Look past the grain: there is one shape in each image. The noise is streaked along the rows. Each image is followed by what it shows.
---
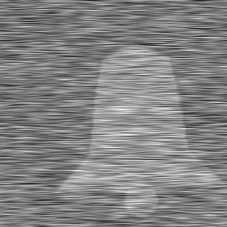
light bell
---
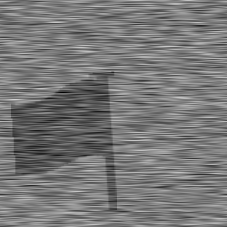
dark flag
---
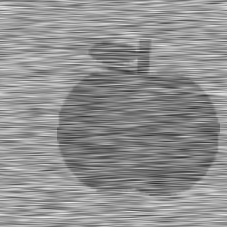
dark apple
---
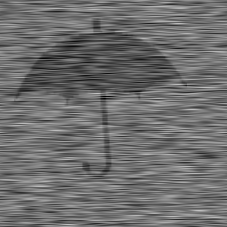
dark umbrella
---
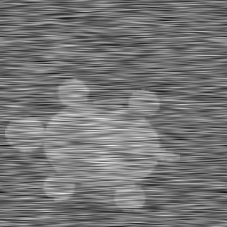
light turtle
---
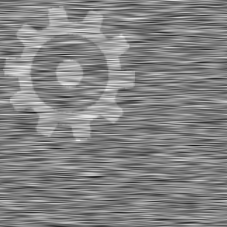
light gear
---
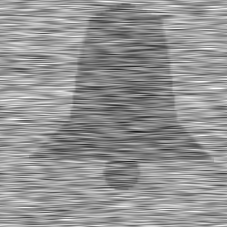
dark bell
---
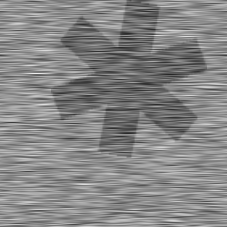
dark asterisk
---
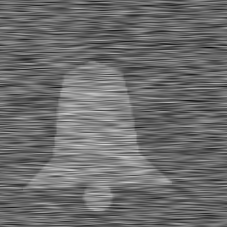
light bell
